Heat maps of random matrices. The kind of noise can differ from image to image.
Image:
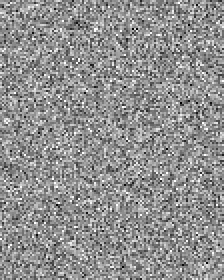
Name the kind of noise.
independent entries
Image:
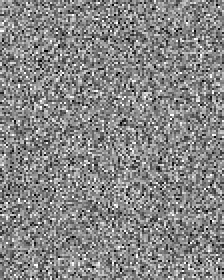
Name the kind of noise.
low rank plus noise
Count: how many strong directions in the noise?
three or four
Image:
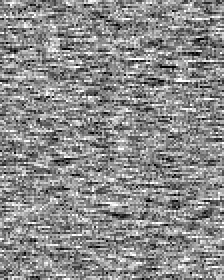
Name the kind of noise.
streaked along the rows
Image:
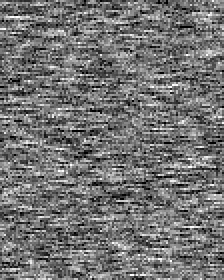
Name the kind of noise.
streaked along the rows
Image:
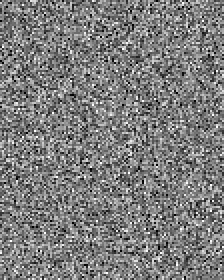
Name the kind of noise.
independent entries
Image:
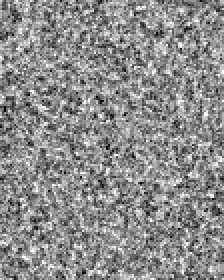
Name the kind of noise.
blotchy
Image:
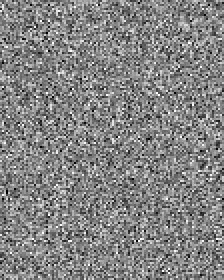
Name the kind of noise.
low rank plus noise
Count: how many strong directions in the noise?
one
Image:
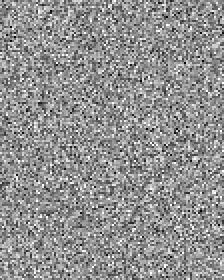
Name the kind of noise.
independent entries
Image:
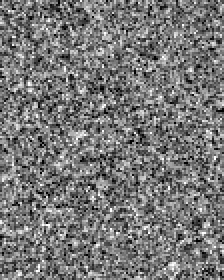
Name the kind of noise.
blotchy
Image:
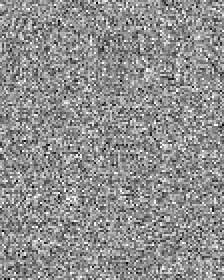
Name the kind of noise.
low rank plus noise
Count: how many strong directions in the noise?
three or four
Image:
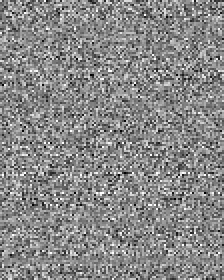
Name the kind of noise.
rows of uneven size
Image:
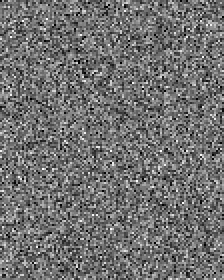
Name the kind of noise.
independent entries
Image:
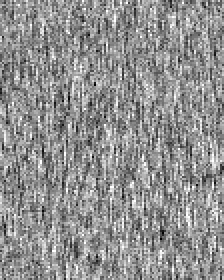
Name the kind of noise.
streaked along the columns
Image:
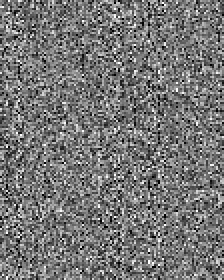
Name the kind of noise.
columns of uneven size
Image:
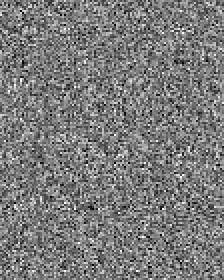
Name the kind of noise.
low rank plus noise
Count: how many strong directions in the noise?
five to eight
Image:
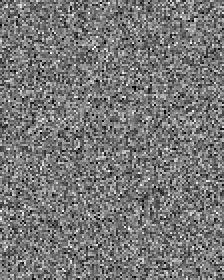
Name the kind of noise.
independent entries
